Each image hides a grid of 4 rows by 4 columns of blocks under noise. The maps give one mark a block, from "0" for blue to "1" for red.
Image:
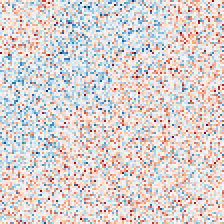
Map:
1 0 0 1
0 0 1 1
0 1 1 1
1 1 1 1
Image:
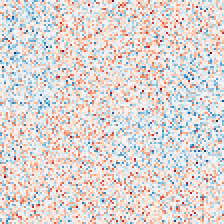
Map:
0 1 1 1
0 1 1 0
1 1 0 0
1 1 1 1
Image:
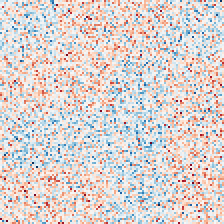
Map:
0 1 1 0
1 1 0 1
0 0 0 1
1 1 0 1
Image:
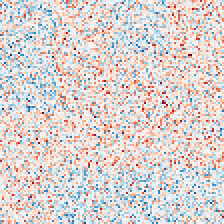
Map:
0 1 0 1
0 1 1 1
1 1 1 1
1 0 0 0
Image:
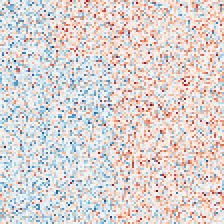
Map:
0 1 1 1
0 0 1 1
0 0 1 1
0 0 1 1
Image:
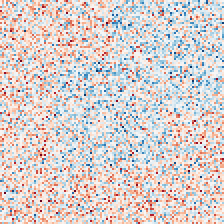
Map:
1 1 0 0
1 0 0 0
1 0 0 1
1 1 1 1
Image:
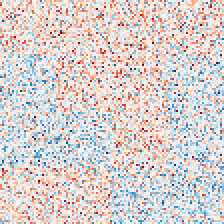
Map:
1 1 1 1
0 1 1 0
0 0 1 0
1 1 0 0
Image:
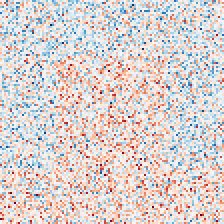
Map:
0 0 0 0
0 1 1 0
0 1 1 0
1 1 1 1
